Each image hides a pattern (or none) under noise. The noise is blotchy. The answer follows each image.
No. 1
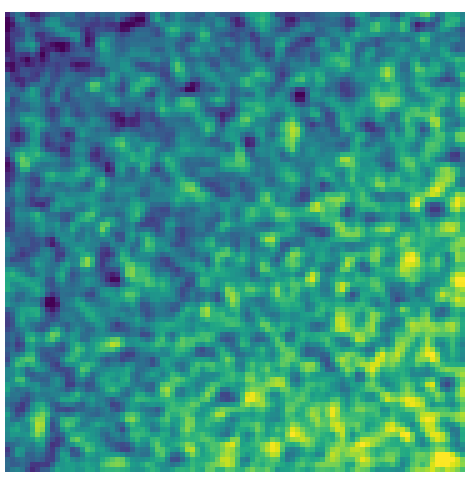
a smooth slope
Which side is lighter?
bottom right
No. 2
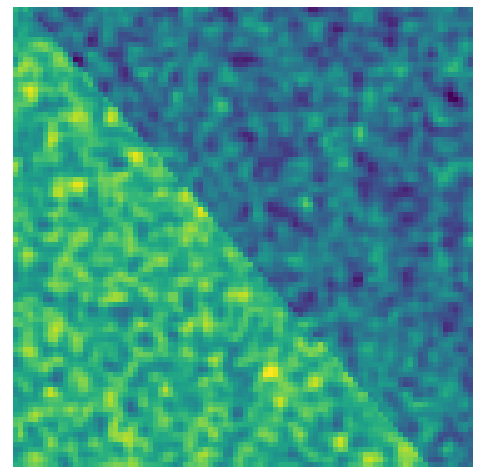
a sharp edge
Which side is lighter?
bottom left
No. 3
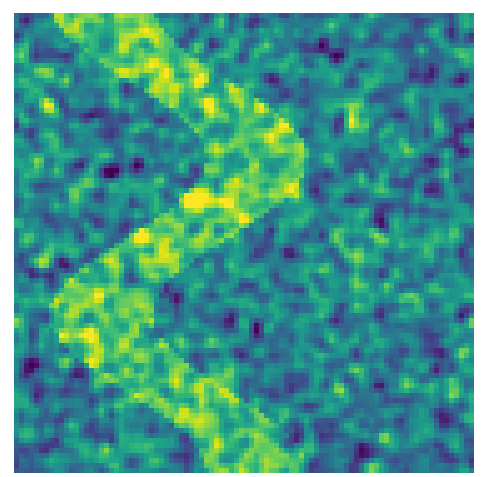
a wavy band
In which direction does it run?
top to bottom
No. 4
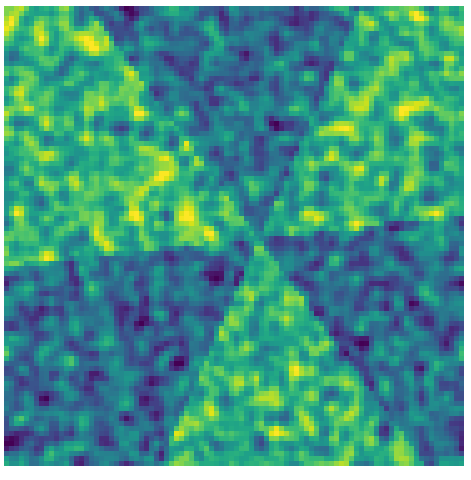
spokes from one point
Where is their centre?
centre
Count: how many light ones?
3
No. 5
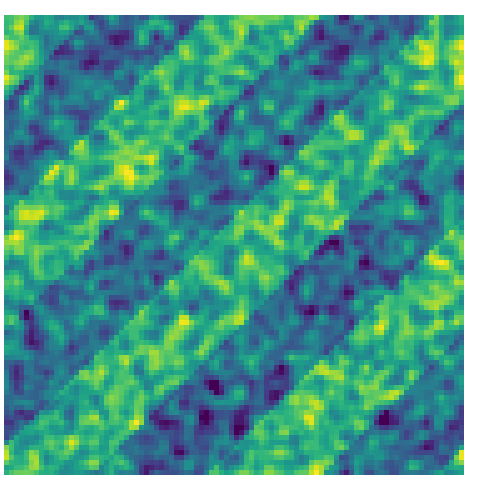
diagonal stripes
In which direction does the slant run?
bottom left to top right
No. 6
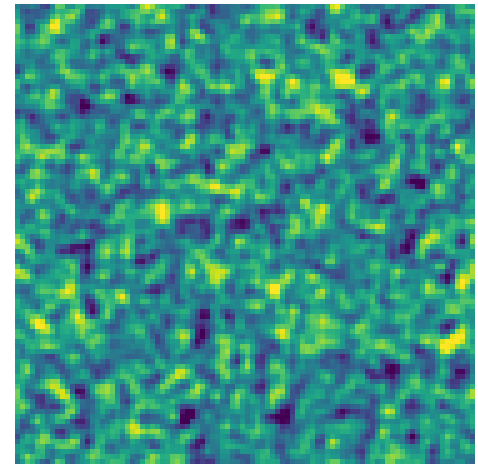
only noise
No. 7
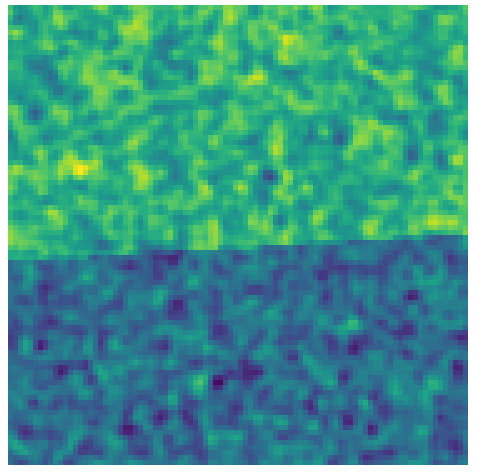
a sharp edge
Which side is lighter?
top
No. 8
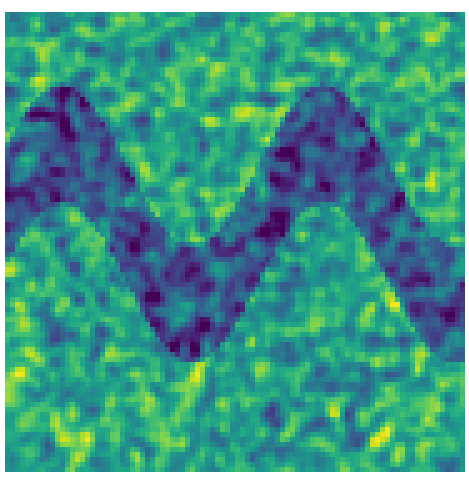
a wavy band
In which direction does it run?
left to right
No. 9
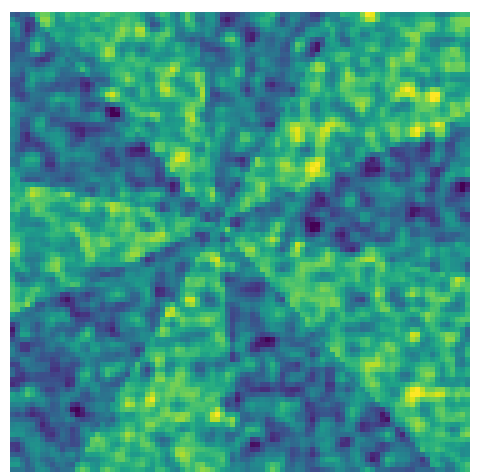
spokes from one point
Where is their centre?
centre
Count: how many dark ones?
5
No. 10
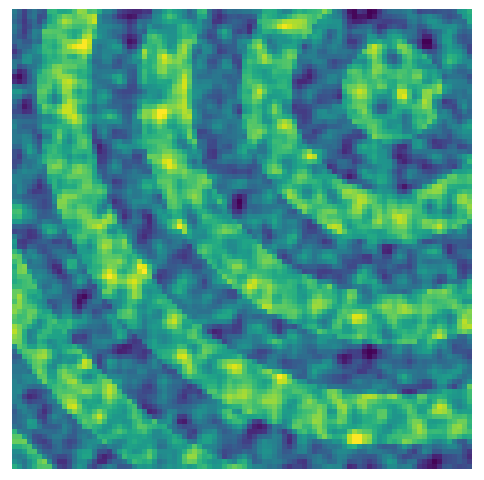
rings round one point
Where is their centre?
top right
